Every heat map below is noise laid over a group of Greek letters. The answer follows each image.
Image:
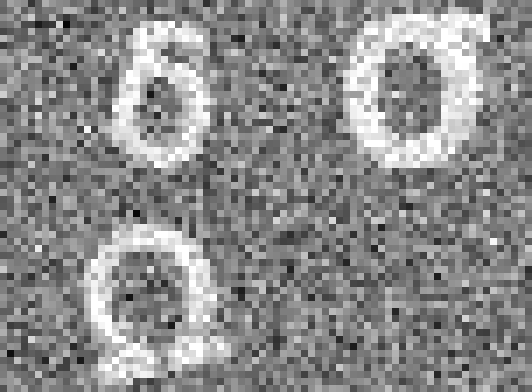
top left: delta; top right: sigma; bottom left: omega
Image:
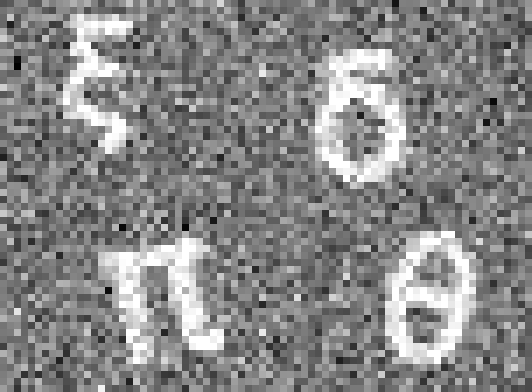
top left: xi; top right: delta; bottom left: pi; bottom right: theta
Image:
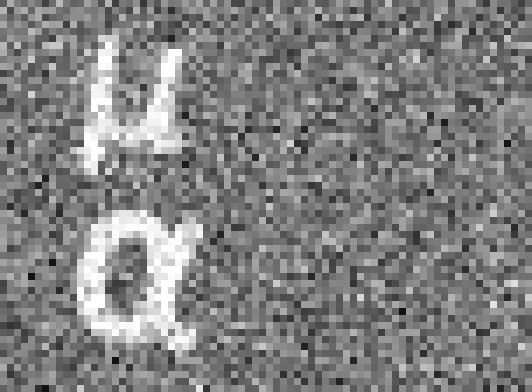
top left: mu; bottom left: alpha
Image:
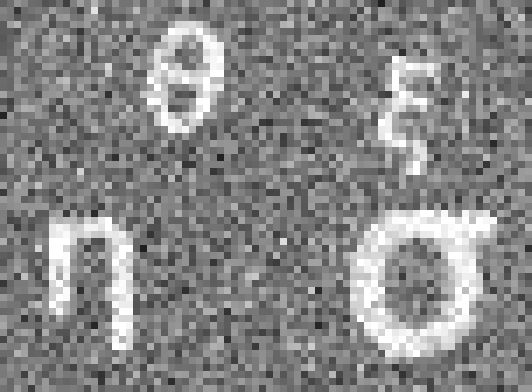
top left: theta; top right: xi; bottom left: eta; bottom right: sigma
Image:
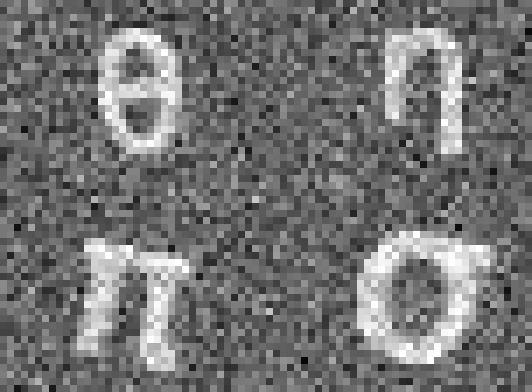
top left: theta; top right: eta; bottom left: pi; bottom right: sigma
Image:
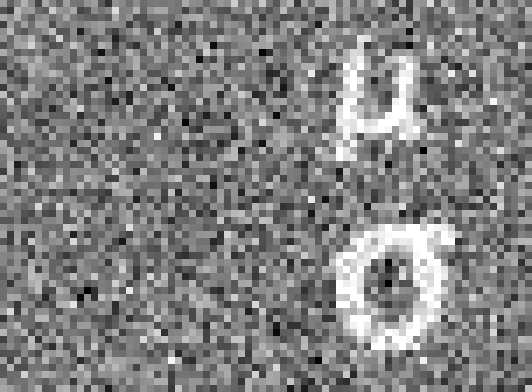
top right: mu; bottom right: sigma
